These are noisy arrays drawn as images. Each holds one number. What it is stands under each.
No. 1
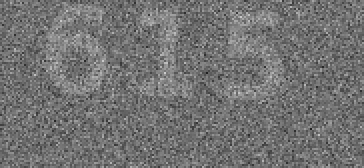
615
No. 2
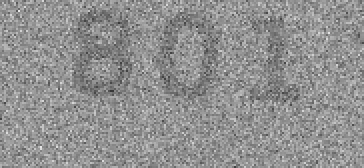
801
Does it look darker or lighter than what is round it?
darker
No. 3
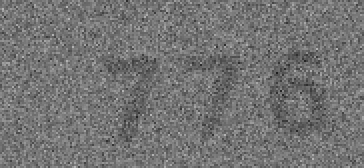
776
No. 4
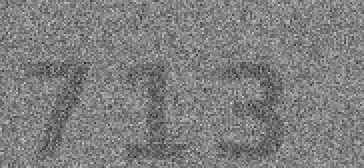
713
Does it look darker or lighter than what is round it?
darker
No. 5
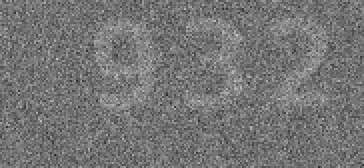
932
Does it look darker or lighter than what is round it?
lighter
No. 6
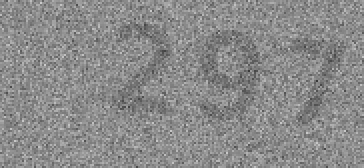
297
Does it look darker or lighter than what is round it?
darker
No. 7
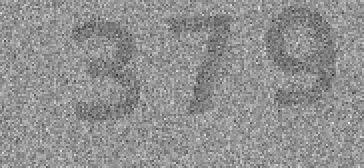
379
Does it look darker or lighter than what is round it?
darker
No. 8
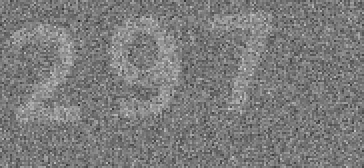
297
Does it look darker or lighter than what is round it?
lighter
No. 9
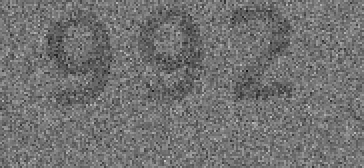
992
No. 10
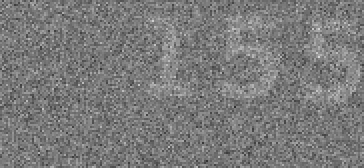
155
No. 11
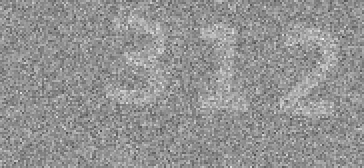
312
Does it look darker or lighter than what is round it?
lighter
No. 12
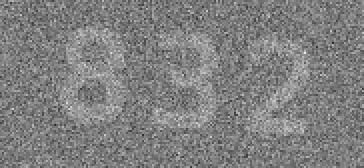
832
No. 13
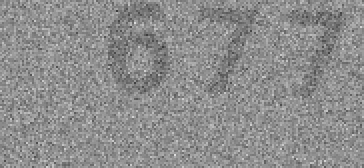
677
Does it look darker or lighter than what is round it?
darker
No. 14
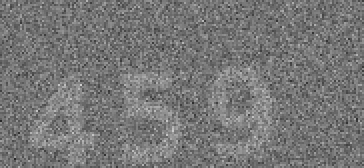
459
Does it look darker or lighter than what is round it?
lighter
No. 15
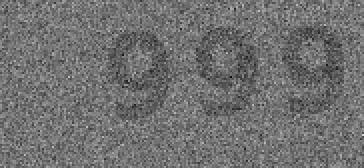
999
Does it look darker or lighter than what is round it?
darker
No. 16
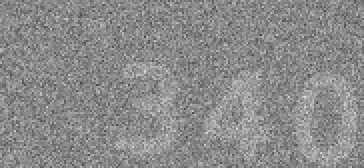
340
